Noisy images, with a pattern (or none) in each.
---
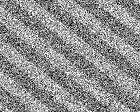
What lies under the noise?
diagonal stripes
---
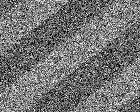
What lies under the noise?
diagonal stripes
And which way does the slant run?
bottom left to top right
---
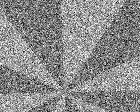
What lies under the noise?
spokes from one point
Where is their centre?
bottom middle
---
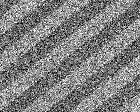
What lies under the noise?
diagonal stripes
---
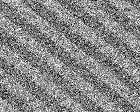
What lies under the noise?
diagonal stripes
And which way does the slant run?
top left to bottom right
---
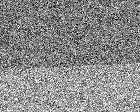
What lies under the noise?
a sharp edge
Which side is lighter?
bottom
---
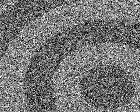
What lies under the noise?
rings round one point
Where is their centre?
bottom right
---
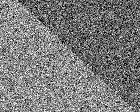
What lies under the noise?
a sharp edge
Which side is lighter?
bottom left
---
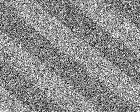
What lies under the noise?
diagonal stripes
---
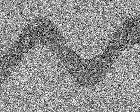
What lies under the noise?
a wavy band
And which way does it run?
left to right
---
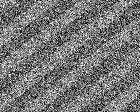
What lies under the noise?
diagonal stripes
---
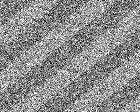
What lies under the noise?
diagonal stripes
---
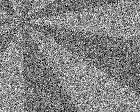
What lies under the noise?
spokes from one point
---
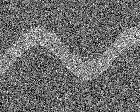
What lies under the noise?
a wavy band
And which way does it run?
left to right
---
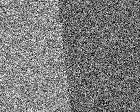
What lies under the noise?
a sharp edge
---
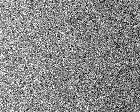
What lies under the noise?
a smooth slope
